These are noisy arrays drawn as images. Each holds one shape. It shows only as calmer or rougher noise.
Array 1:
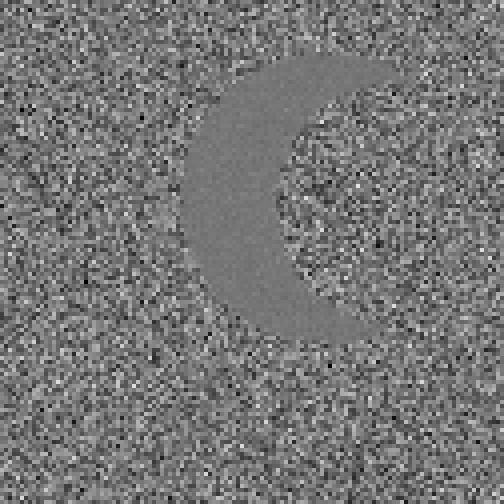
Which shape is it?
crescent
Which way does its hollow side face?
right
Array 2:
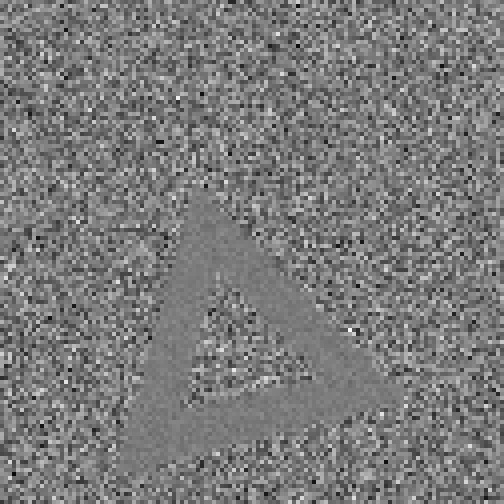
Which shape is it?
triangle frame
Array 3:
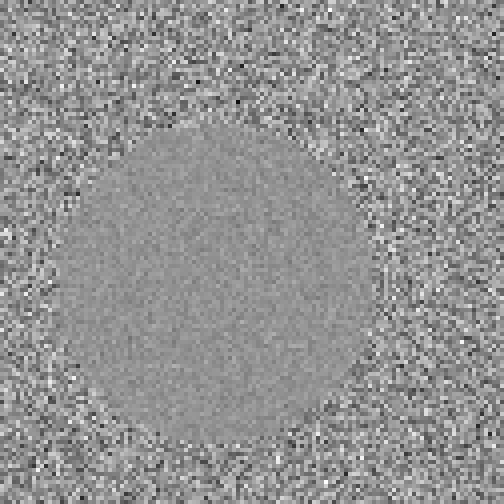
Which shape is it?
disc
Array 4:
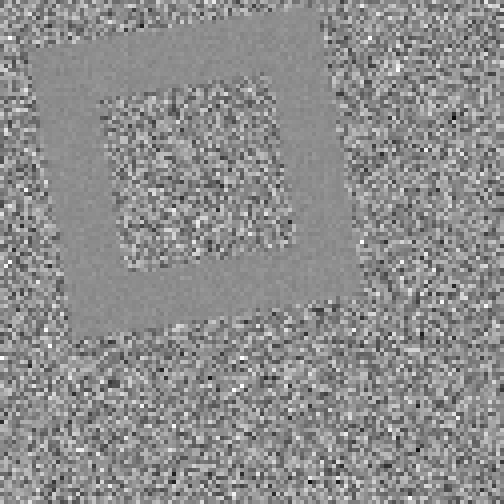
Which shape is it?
square frame
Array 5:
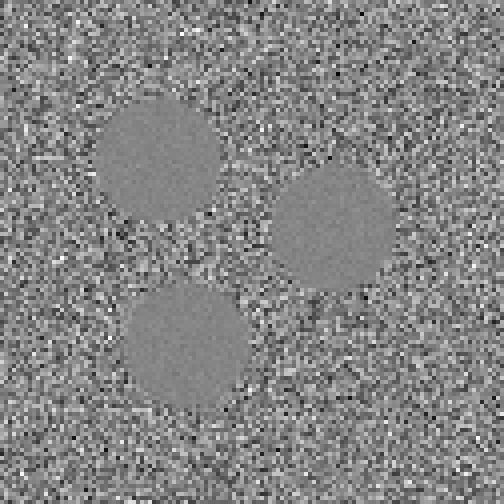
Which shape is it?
three dots
